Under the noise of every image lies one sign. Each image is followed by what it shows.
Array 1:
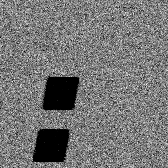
dark colon
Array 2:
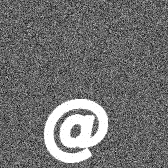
light at sign, bottom middle
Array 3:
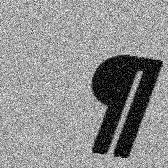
dark pilcrow
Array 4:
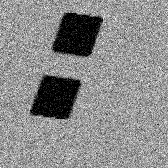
dark colon
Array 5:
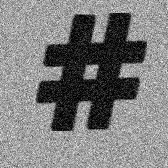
dark hash sign
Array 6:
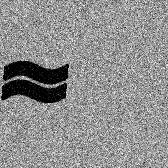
dark approximately sign, middle left
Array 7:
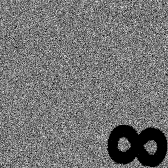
dark infinity sign, bottom right
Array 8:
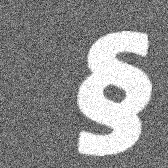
light section sign
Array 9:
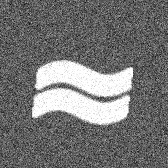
light approximately sign
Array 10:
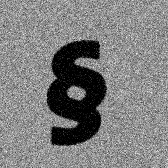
dark section sign
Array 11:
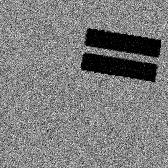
dark equals sign
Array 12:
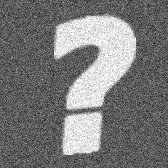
light question mark
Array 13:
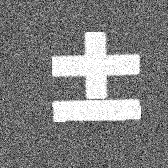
light plus-minus sign
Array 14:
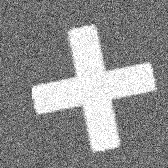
light plus sign
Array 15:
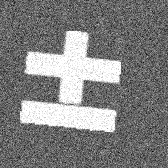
light plus-minus sign
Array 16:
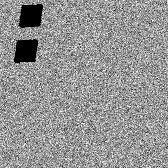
dark colon, top left
